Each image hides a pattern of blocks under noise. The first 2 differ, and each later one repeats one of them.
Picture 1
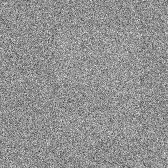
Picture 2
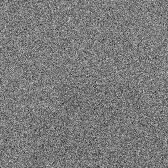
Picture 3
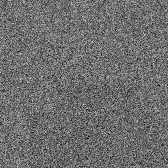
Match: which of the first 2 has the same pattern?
2
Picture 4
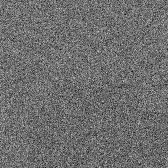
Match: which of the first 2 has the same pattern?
2
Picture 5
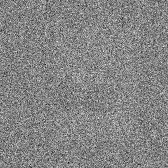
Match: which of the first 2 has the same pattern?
1
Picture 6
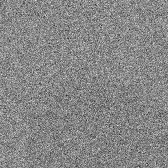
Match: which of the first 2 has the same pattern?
2
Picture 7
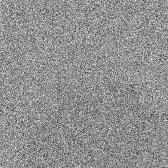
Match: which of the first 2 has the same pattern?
2
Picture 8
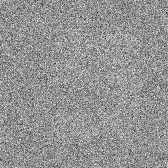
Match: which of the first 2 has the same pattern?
1
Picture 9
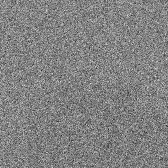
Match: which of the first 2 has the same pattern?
2
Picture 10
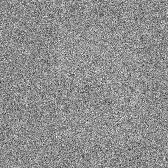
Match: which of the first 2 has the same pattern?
1
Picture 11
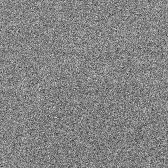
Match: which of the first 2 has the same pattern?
2
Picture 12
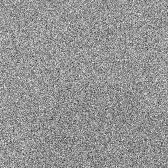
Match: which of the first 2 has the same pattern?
2
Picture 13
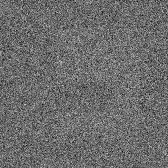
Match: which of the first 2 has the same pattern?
1
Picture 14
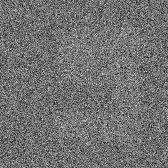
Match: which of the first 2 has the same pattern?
1
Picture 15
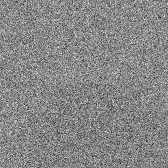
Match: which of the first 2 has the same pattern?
2
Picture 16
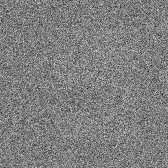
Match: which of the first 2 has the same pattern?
1
